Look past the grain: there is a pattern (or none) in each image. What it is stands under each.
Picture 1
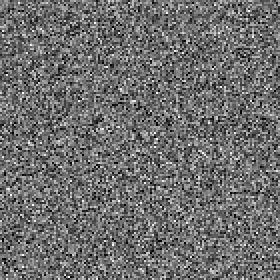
only noise
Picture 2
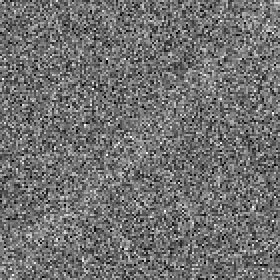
a diagonal band
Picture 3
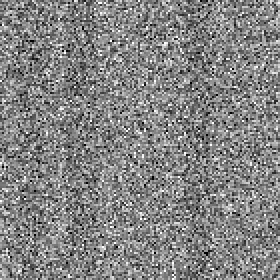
bands of columns
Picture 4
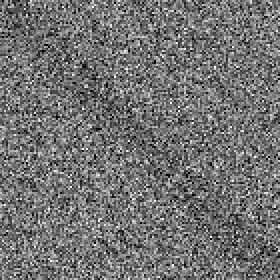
a diagonal band
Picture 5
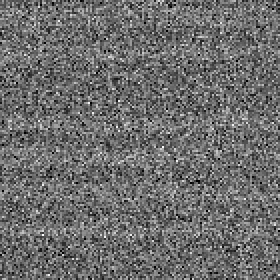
bands of rows
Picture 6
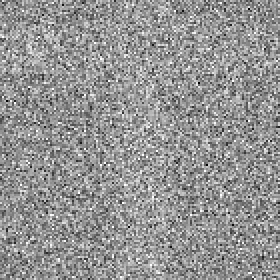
bands of rows crossing bands of columns
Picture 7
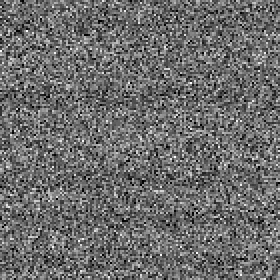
bands of rows
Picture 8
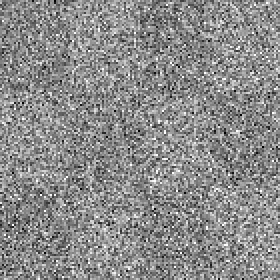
a checkerboard
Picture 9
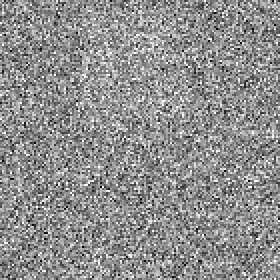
one block
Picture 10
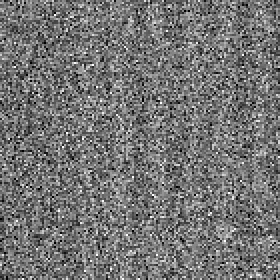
bands of columns
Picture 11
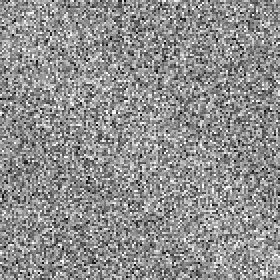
a diagonal band
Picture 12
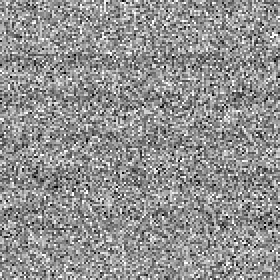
bands of rows
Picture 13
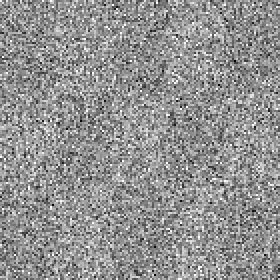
a checkerboard
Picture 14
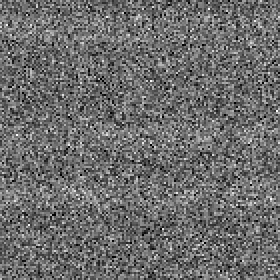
bands of rows
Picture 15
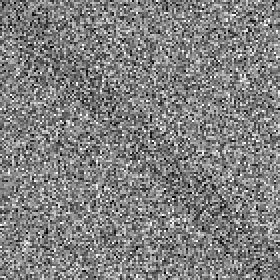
a diagonal band
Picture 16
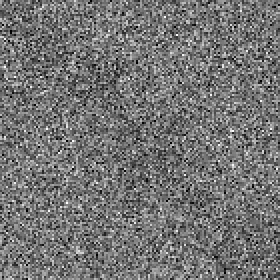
blocks along the diagonal
